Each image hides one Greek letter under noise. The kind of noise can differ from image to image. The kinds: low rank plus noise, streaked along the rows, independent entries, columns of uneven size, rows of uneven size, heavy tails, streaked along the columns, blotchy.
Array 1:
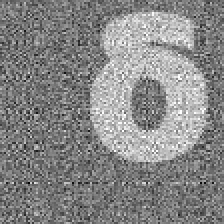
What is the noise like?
low rank plus noise
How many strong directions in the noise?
two
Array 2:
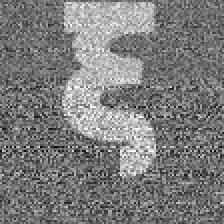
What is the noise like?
rows of uneven size
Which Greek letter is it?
xi
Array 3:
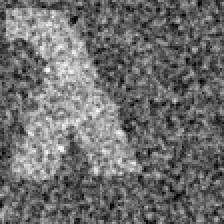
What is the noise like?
blotchy
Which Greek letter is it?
lambda
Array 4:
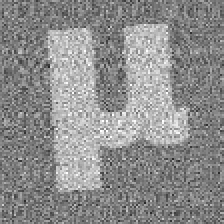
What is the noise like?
low rank plus noise
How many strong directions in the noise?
two
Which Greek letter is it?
mu
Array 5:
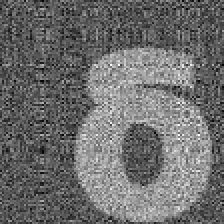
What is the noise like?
low rank plus noise
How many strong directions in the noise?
two
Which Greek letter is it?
delta
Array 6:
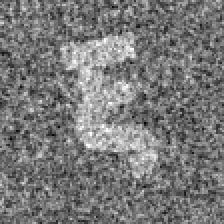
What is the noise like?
blotchy
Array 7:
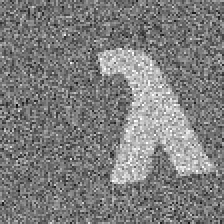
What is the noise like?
independent entries
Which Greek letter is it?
lambda
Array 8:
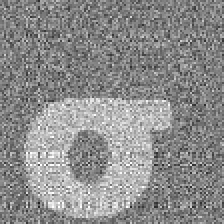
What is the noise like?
low rank plus noise
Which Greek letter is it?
sigma
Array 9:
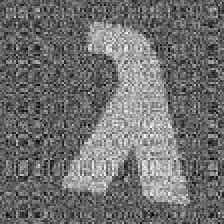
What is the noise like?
low rank plus noise
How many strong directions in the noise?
one
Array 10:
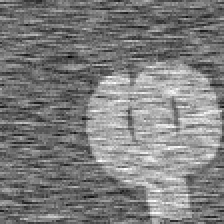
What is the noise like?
streaked along the rows
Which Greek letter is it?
phi
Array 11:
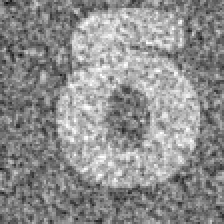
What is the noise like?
blotchy
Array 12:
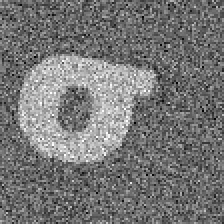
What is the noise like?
independent entries
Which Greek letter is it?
sigma
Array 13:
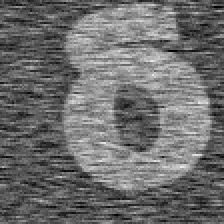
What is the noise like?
streaked along the rows
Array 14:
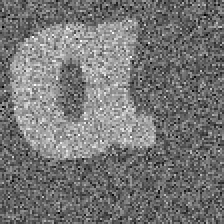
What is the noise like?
independent entries
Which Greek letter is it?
alpha
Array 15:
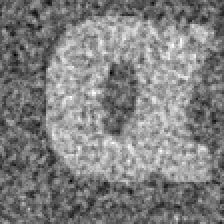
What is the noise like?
blotchy
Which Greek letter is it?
alpha
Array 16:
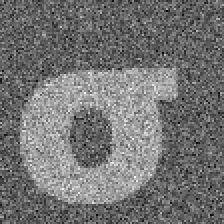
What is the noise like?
independent entries
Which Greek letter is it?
sigma
